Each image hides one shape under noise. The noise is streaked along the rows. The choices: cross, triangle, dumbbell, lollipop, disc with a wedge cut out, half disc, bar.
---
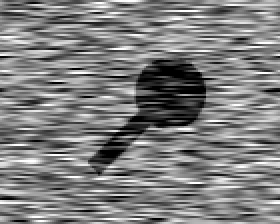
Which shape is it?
lollipop
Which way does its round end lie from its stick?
up and right
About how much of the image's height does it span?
half
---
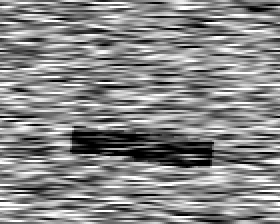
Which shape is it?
bar
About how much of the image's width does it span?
half
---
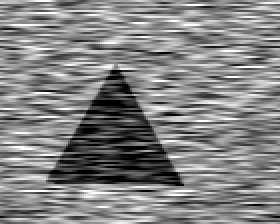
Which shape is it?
triangle
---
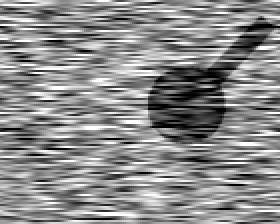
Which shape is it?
lollipop
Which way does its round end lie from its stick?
down and left
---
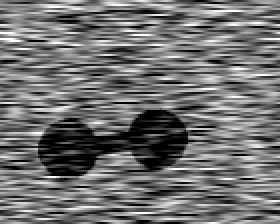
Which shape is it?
dumbbell
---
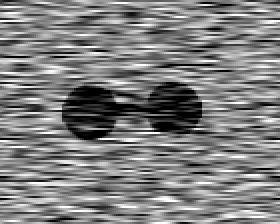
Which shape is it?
dumbbell
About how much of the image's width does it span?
half
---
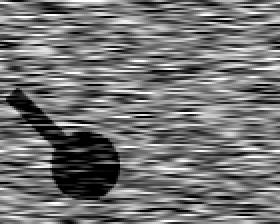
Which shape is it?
lollipop
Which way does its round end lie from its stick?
down and right
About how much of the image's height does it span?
half
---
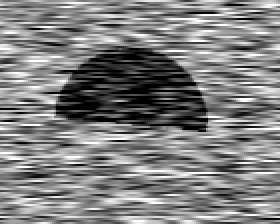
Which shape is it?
half disc
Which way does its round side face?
up
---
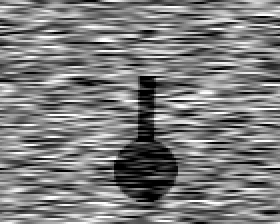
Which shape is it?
lollipop
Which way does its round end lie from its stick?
down
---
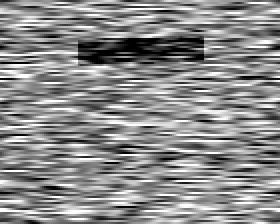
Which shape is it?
bar
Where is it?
top middle
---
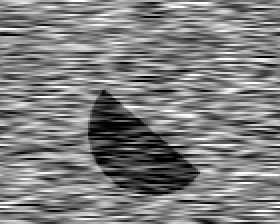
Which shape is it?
half disc
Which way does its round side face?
down and left
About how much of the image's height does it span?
half
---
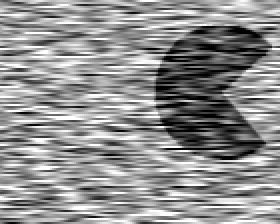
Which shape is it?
disc with a wedge cut out
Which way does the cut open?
right
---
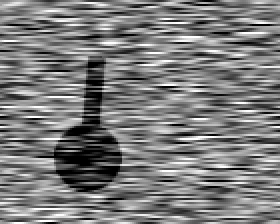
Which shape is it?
lollipop
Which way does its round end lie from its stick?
down
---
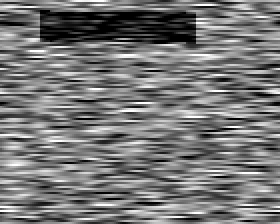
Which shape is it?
bar
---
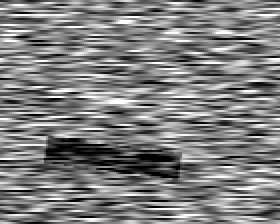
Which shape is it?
bar
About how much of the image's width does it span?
half
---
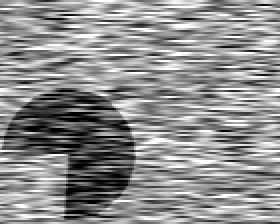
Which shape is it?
disc with a wedge cut out
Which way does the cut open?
down and left
